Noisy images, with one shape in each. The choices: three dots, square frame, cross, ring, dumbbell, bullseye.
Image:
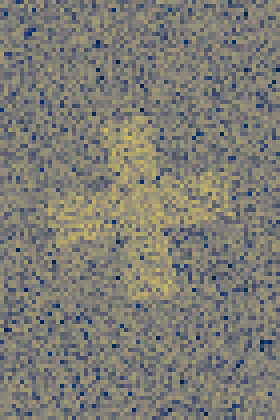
cross
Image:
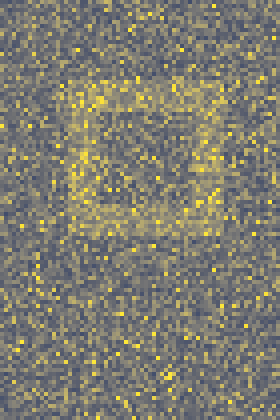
square frame
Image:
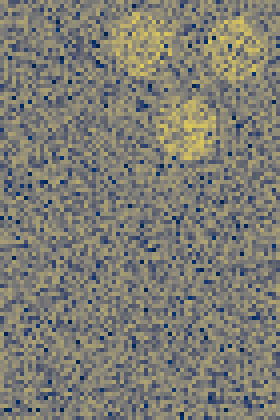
three dots
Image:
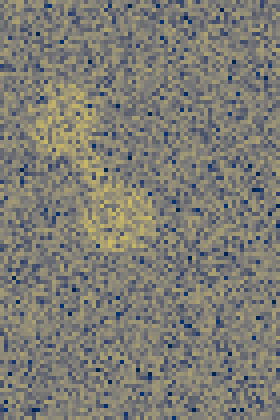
dumbbell
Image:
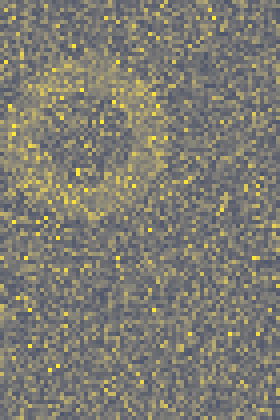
ring
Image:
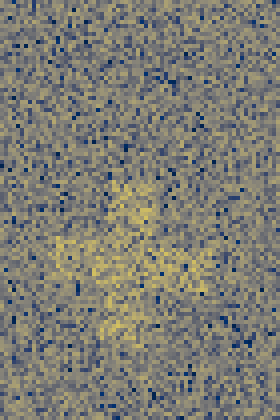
cross
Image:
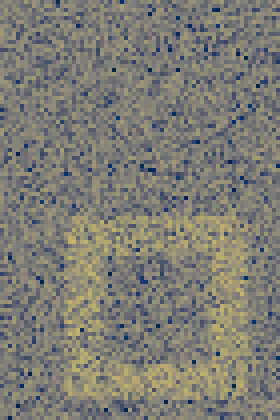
square frame
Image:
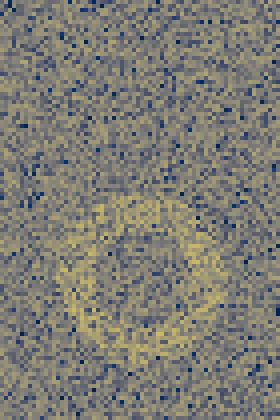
ring
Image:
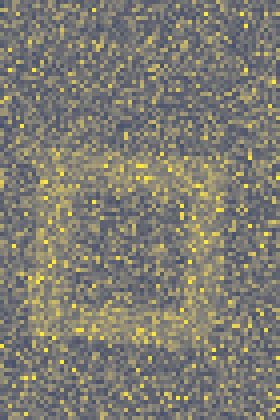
square frame
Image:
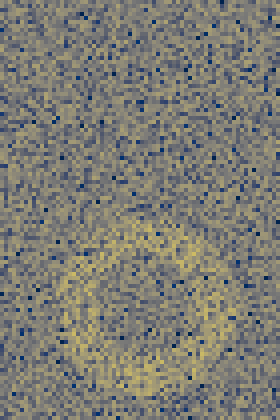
ring
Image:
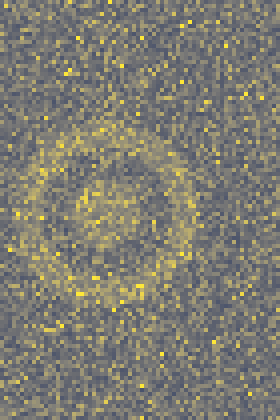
bullseye
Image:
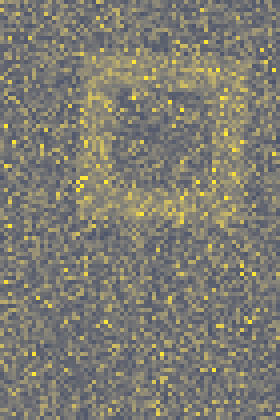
square frame
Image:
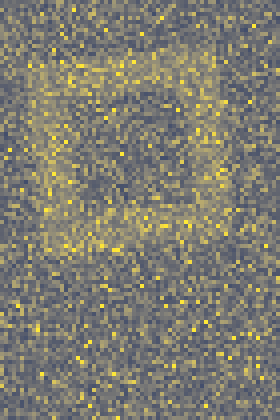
square frame
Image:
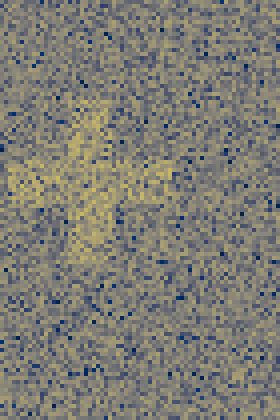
cross
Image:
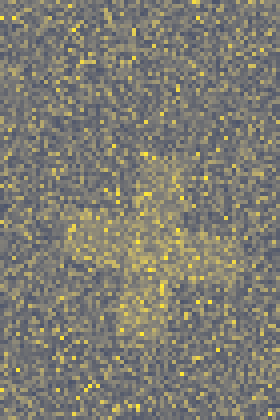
cross
